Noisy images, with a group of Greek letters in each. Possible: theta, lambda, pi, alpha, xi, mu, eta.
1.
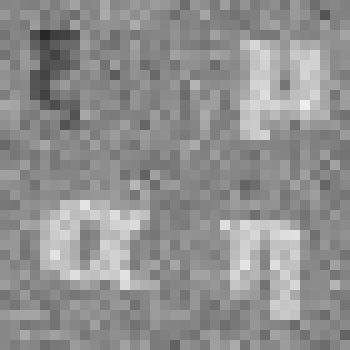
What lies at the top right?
mu
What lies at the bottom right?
eta
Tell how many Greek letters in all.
4
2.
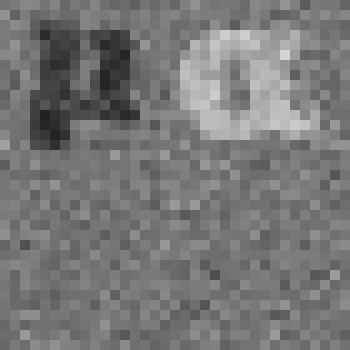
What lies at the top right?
alpha
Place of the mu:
top left
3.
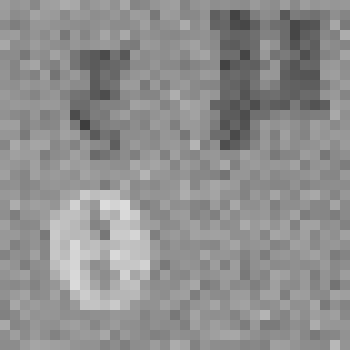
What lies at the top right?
mu
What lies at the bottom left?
theta
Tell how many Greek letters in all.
3
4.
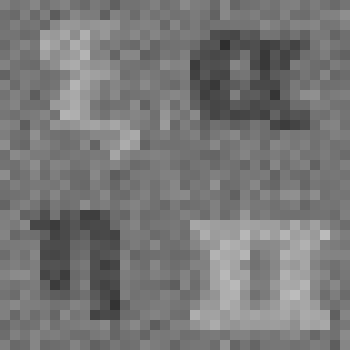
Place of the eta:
bottom left
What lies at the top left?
xi
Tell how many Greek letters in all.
4
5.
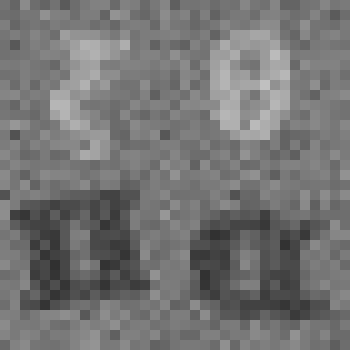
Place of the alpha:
bottom right
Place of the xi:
top left
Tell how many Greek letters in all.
4
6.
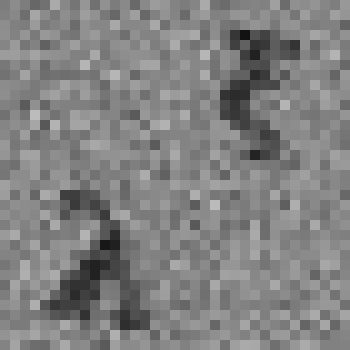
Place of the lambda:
bottom left
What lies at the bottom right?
nothing
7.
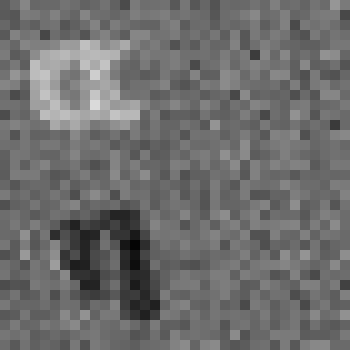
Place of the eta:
bottom left
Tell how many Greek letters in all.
2
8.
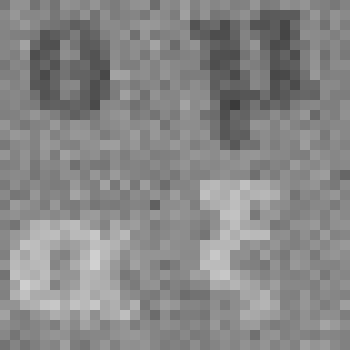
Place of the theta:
top left
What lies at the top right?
mu
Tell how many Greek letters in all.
4
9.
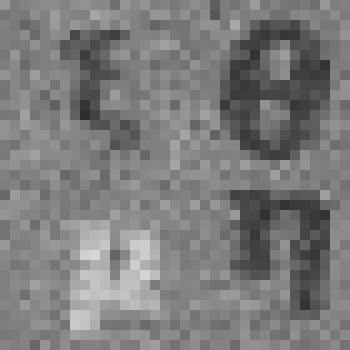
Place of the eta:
bottom right
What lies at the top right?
theta
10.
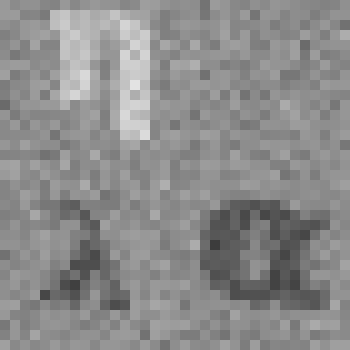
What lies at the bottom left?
lambda
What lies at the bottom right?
alpha
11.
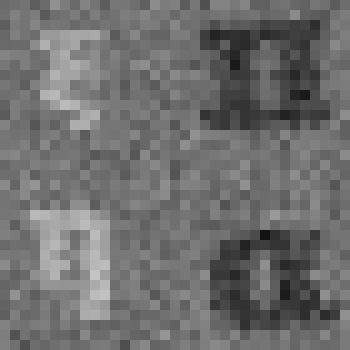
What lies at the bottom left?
eta
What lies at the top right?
pi
